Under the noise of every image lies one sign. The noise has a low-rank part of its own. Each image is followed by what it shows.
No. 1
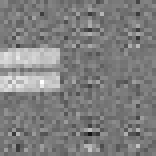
equals sign
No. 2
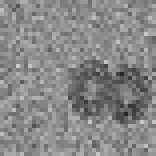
infinity sign
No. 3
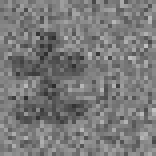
plus-minus sign
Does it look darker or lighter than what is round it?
darker
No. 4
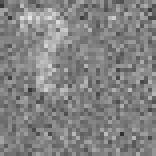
question mark
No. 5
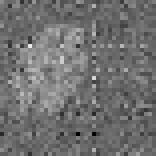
hash sign
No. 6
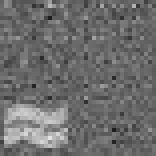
approximately sign
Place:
bottom left
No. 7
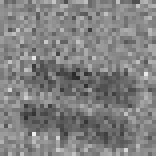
equals sign
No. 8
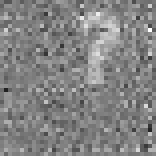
question mark
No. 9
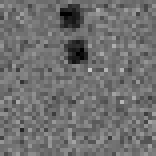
colon
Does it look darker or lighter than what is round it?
darker
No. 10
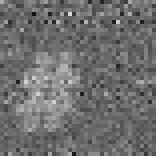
hash sign
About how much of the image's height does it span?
half
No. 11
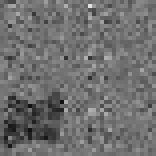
not-equal sign
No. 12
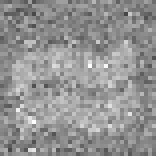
approximately sign
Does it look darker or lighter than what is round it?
lighter
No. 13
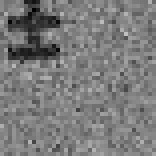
plus-minus sign
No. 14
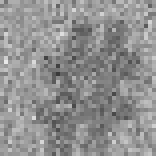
hash sign
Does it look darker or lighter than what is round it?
darker
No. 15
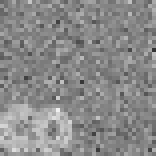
infinity sign
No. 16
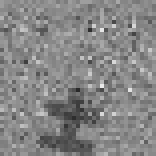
plus-minus sign
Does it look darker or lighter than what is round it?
darker
